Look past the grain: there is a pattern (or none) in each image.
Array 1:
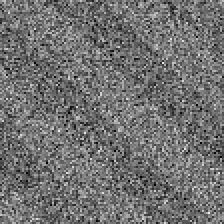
diagonal stripes
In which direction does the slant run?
top left to bottom right
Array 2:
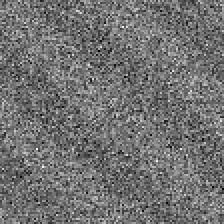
diagonal stripes
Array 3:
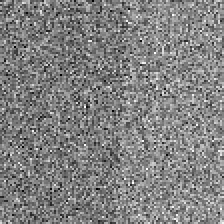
a sharp edge
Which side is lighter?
right
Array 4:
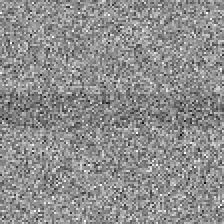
one horizontal stripe
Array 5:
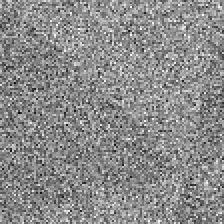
spokes from one point
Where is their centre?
bottom right
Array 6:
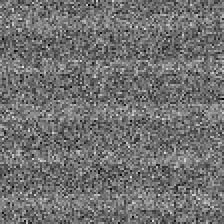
horizontal stripes
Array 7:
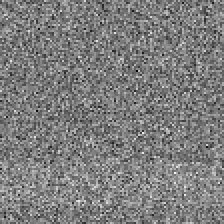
one horizontal stripe
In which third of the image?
bottom
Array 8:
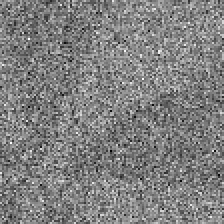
spokes from one point
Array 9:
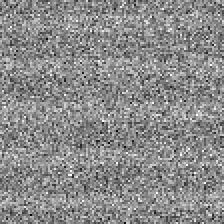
horizontal stripes
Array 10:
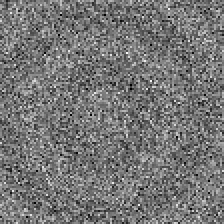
rings round one point
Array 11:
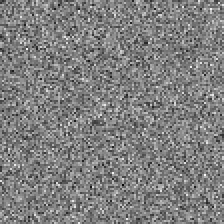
only noise
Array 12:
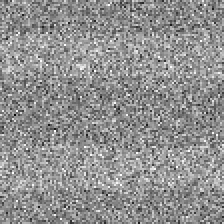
horizontal stripes
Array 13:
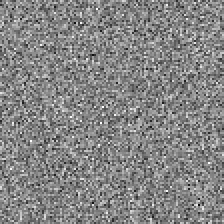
only noise
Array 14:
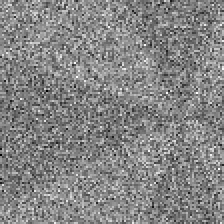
spokes from one point
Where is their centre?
middle right
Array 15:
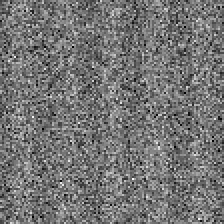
vertical stripes
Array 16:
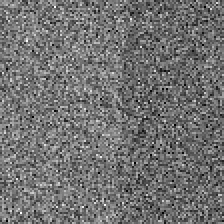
a sharp edge
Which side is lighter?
left
